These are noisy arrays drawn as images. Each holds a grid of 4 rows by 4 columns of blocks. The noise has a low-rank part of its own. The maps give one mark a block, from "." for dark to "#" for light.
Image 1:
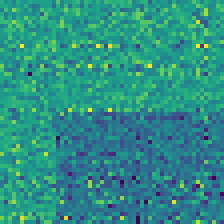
####
####
#...
#...
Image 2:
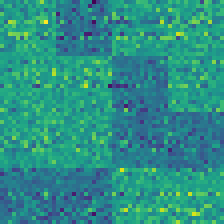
#.##
##.#
##..
..##
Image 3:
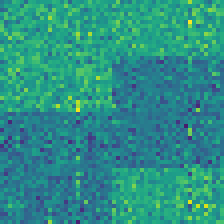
####
##..
....
..##
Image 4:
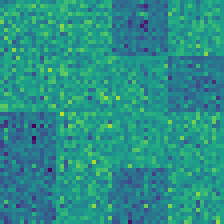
##.#
###.
.###
.#.#
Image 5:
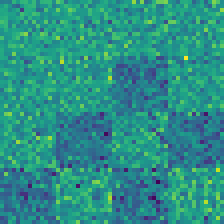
####
##.#
#.#.
.#.#
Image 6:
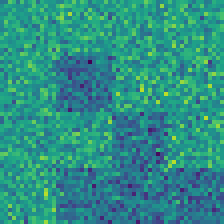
####
#.##
##.#
#...
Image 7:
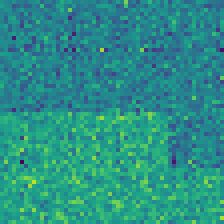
....
....
###.
####
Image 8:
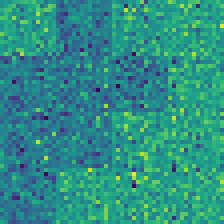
#.##
...#
..##
.###
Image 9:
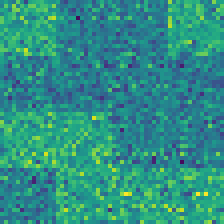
#..#
....
##..
.###
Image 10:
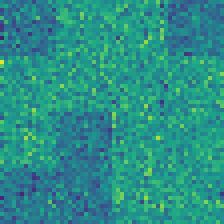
.##.
####
#.##
..##
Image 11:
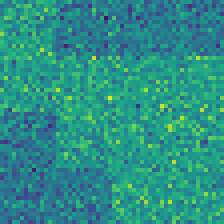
#...
####
.###
..##
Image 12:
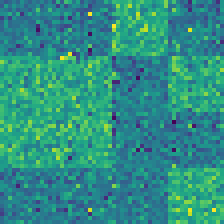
..#.
##.#
##..
...#
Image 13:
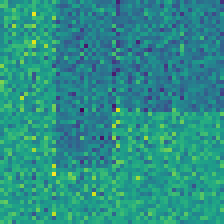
#...
#...
#.##
####
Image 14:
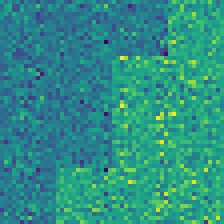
...#
..##
..##
.###
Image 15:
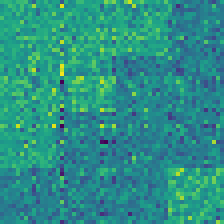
###.
##..
#...
...#
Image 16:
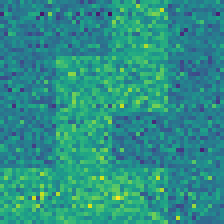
..#.
.##.
.#..
###.
